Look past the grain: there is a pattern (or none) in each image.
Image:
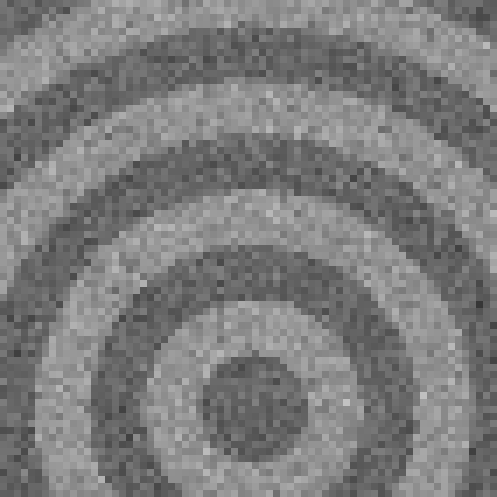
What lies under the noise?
rings round one point
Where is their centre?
bottom middle
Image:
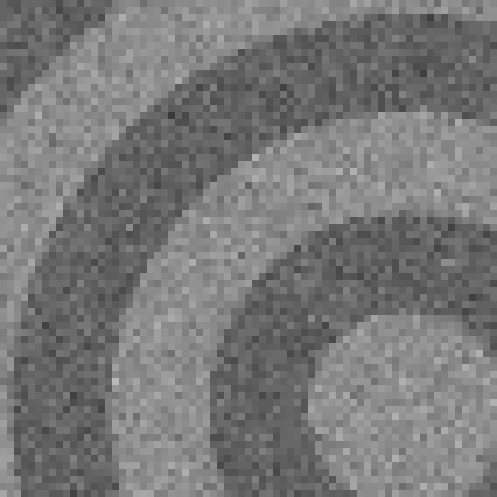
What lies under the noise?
rings round one point
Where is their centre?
bottom right
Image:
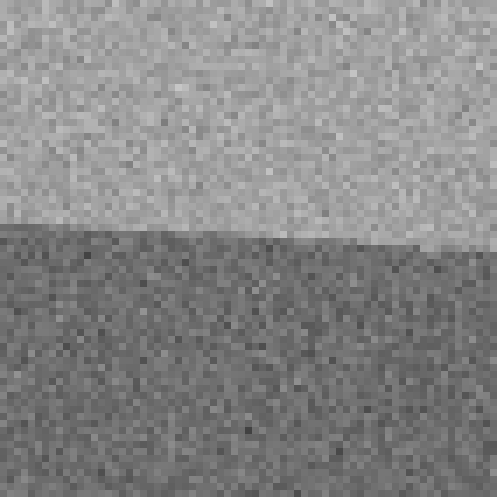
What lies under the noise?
a sharp edge
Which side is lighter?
top
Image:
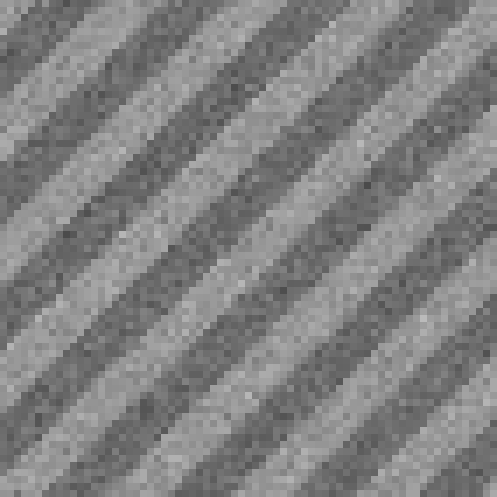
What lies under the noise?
diagonal stripes
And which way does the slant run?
bottom left to top right
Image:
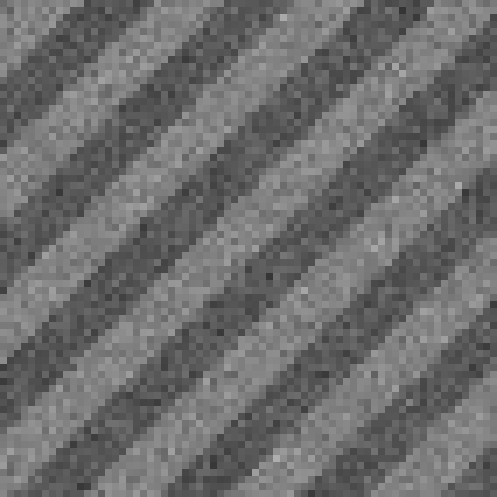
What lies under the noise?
diagonal stripes
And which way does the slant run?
bottom left to top right
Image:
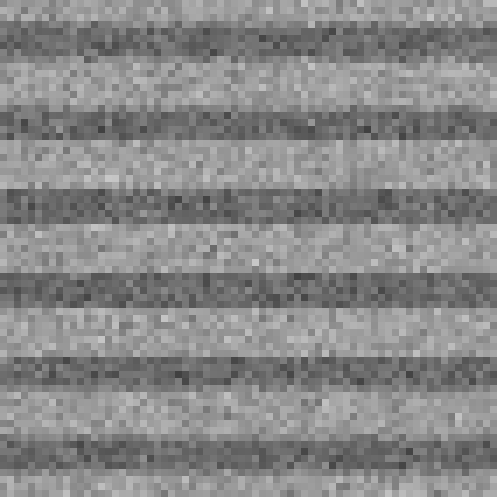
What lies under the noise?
horizontal stripes
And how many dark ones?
6
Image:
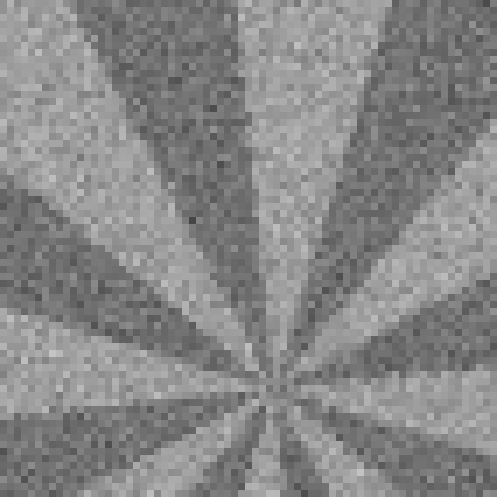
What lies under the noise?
spokes from one point
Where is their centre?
bottom middle
